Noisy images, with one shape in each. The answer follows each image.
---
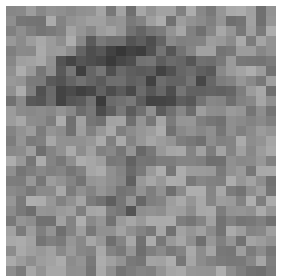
umbrella
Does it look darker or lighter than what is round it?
darker
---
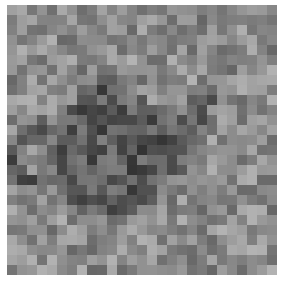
teapot
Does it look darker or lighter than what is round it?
darker
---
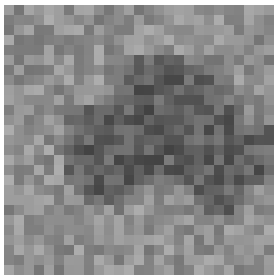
car
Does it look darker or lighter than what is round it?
darker
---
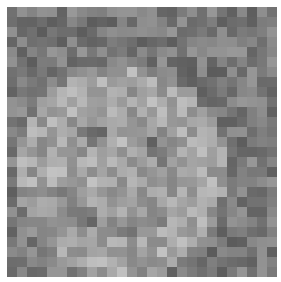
smiling face
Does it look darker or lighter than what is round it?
lighter
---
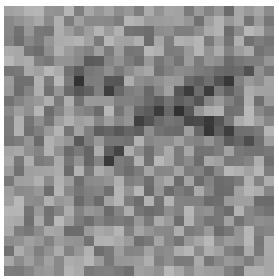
pair of scissors
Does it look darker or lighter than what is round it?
darker
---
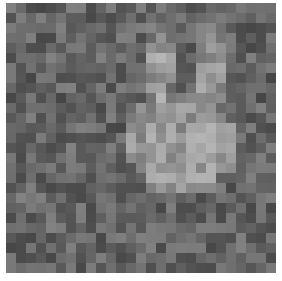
rabbit's head
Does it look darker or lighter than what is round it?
lighter
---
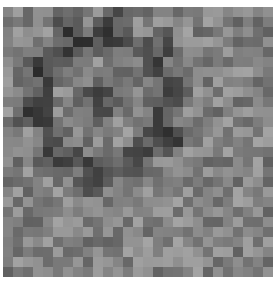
gear
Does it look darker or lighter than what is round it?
darker
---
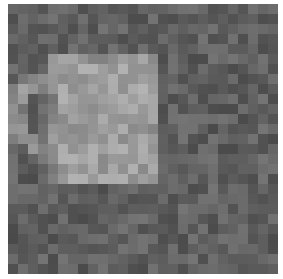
cup
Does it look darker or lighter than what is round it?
lighter
